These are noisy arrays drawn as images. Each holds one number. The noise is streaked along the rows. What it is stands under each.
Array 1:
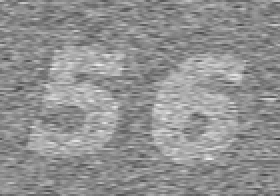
56
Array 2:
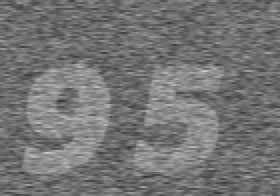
95
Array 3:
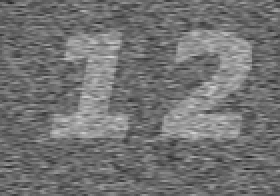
12
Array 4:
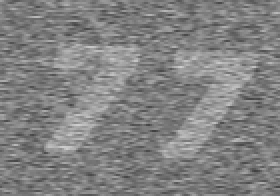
77
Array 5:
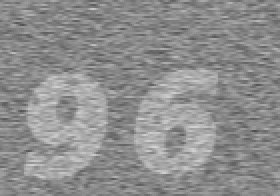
96
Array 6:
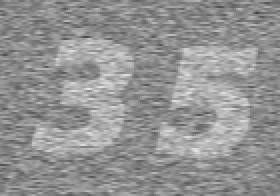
35
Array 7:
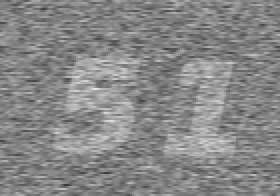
51
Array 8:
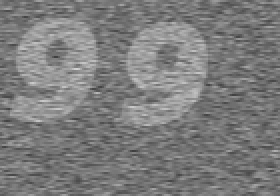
99
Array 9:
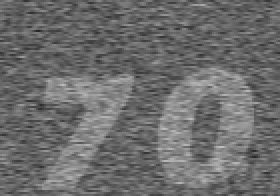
70
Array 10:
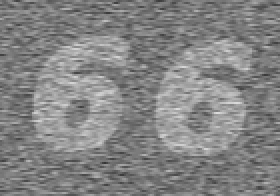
66
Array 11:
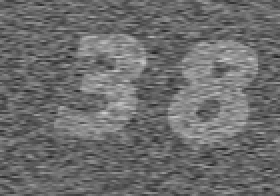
38
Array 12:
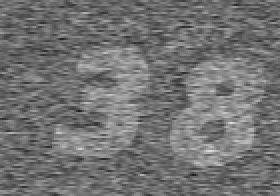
38
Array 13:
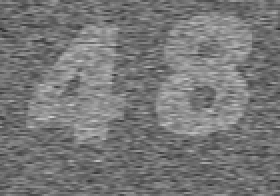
48
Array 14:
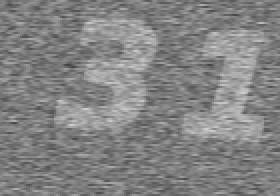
31
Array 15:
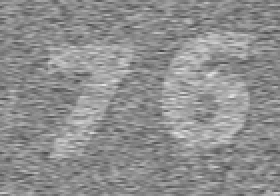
76
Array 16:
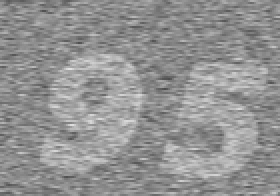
95
